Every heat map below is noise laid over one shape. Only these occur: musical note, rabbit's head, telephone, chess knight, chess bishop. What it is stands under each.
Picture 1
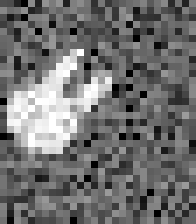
rabbit's head
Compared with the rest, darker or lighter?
lighter
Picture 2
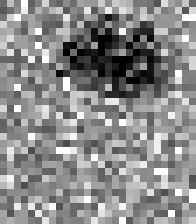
chess knight
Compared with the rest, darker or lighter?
darker
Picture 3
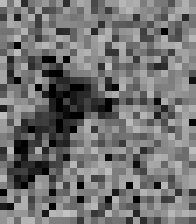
chess bishop
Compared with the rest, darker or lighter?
darker
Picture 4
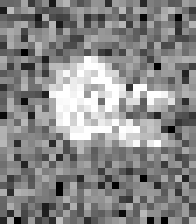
rabbit's head
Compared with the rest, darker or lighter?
lighter
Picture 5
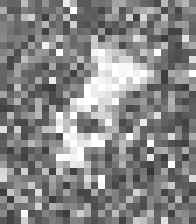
chess bishop
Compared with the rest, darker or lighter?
lighter
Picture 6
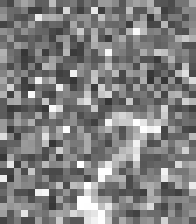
musical note
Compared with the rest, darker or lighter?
lighter
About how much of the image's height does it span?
half
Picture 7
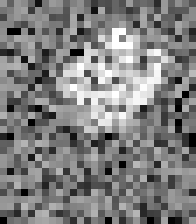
telephone
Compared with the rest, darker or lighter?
lighter
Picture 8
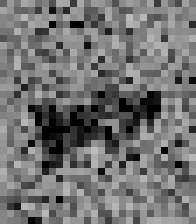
chess bishop
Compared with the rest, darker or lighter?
darker
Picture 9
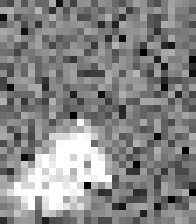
chess knight
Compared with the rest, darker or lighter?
lighter
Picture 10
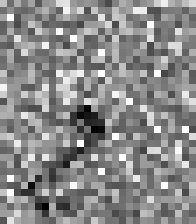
musical note
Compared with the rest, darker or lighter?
darker
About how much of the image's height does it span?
half
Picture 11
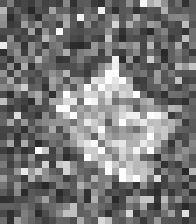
telephone
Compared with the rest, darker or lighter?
lighter
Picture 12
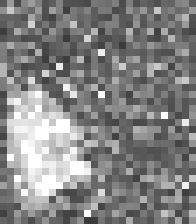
chess knight
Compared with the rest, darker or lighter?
lighter
